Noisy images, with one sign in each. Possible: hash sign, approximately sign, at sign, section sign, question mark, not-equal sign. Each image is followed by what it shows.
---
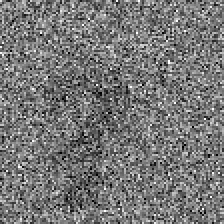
question mark
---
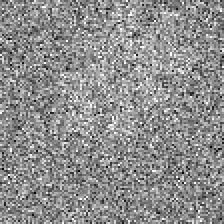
hash sign
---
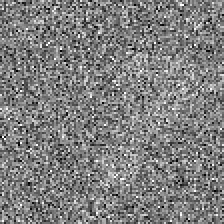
question mark
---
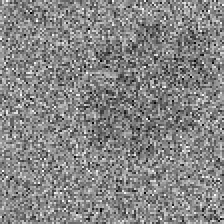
hash sign
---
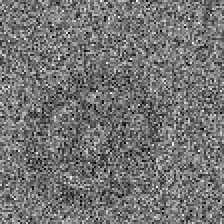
at sign
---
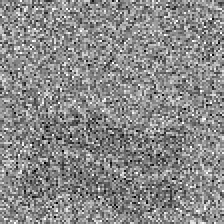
approximately sign
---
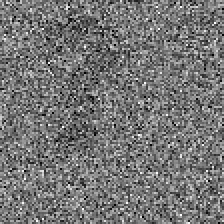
question mark
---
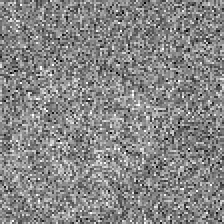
at sign
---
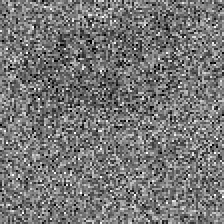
approximately sign
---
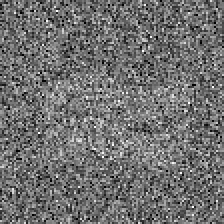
approximately sign
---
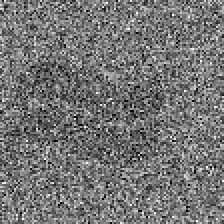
approximately sign
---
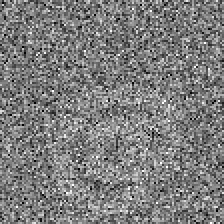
at sign
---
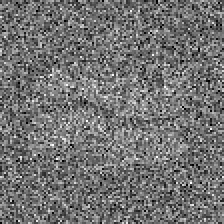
approximately sign
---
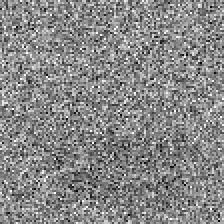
approximately sign
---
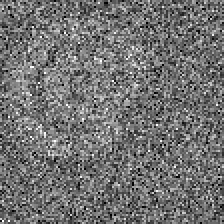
at sign
